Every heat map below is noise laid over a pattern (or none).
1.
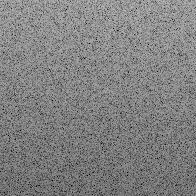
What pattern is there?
a smooth slope
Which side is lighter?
top
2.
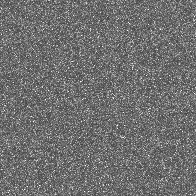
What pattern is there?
only noise
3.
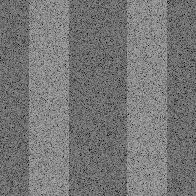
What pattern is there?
vertical stripes
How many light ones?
2
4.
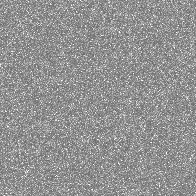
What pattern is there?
only noise
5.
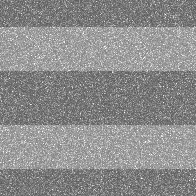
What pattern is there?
horizontal stripes
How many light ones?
2
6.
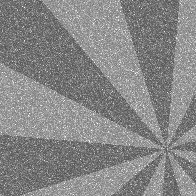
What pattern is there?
spokes from one point
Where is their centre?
bottom right
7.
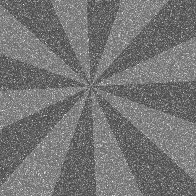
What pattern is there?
spokes from one point
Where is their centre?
centre
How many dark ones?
8
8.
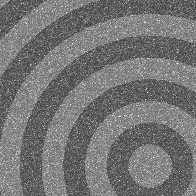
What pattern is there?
rings round one point
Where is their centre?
bottom right
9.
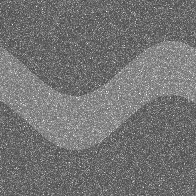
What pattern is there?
a wavy band
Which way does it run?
left to right
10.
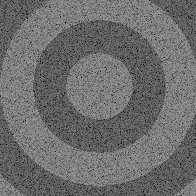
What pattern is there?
rings round one point
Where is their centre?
centre
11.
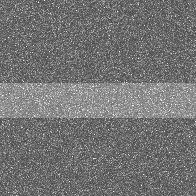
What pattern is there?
one horizontal stripe
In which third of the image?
middle
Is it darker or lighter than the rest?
lighter
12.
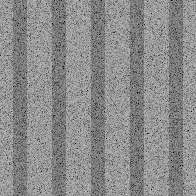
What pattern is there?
vertical stripes
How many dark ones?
5
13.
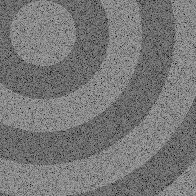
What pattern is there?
rings round one point
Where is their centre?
top left
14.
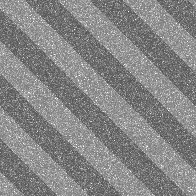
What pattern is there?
diagonal stripes
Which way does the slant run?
top left to bottom right
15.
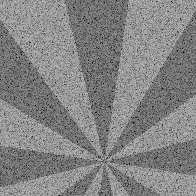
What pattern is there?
spokes from one point
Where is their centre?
bottom middle
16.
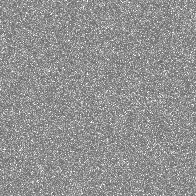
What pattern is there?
only noise
